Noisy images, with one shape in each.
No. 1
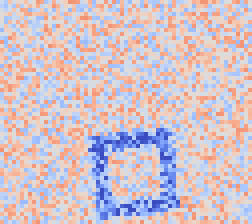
square frame
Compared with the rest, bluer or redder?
bluer
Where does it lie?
bottom middle
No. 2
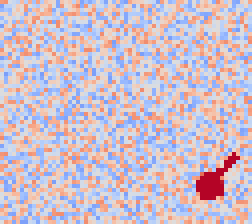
lollipop
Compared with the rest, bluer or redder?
redder
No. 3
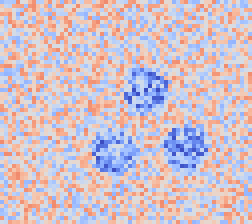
three dots
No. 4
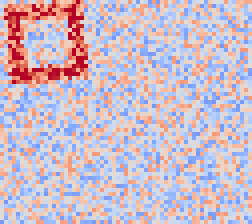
square frame
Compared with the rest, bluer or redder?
redder
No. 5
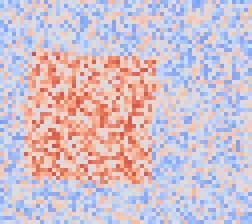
square
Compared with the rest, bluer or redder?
redder
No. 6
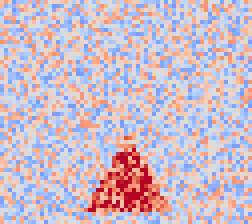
triangle
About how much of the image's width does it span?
a third
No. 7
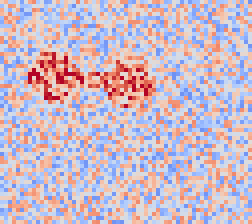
dumbbell
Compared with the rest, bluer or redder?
redder
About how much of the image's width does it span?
half
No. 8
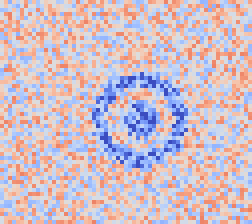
bullseye
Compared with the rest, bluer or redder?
bluer
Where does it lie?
centre
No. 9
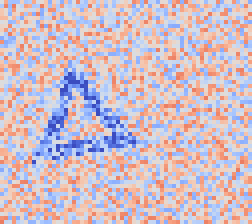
triangle frame
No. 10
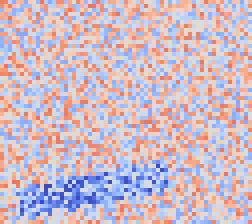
bar
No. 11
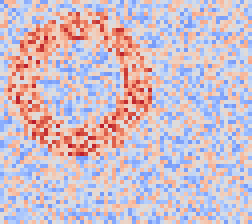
ring
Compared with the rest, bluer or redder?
redder
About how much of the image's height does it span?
two thirds
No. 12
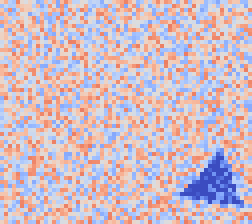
triangle
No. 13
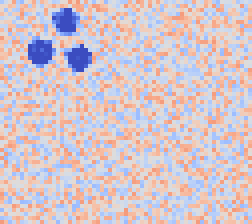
three dots
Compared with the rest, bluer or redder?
bluer
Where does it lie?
top left
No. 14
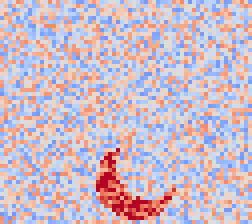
crescent
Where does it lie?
bottom middle
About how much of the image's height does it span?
a third
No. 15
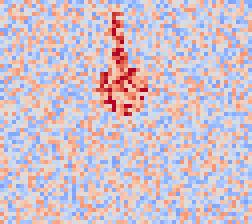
lollipop
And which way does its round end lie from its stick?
down
